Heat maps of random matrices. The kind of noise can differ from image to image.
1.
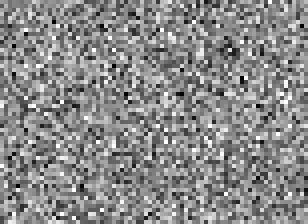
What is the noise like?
independent entries
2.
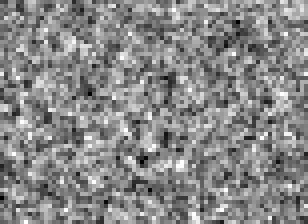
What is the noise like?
blotchy
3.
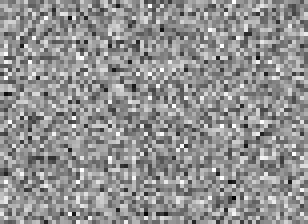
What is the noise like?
low rank plus noise
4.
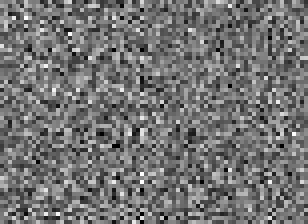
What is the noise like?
low rank plus noise
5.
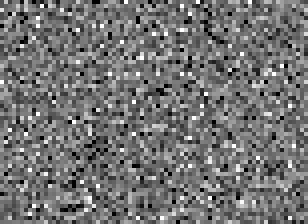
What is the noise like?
heavy tails
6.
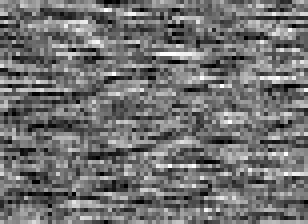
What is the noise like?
streaked along the rows
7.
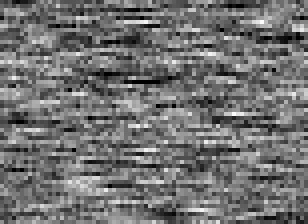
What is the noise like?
streaked along the rows
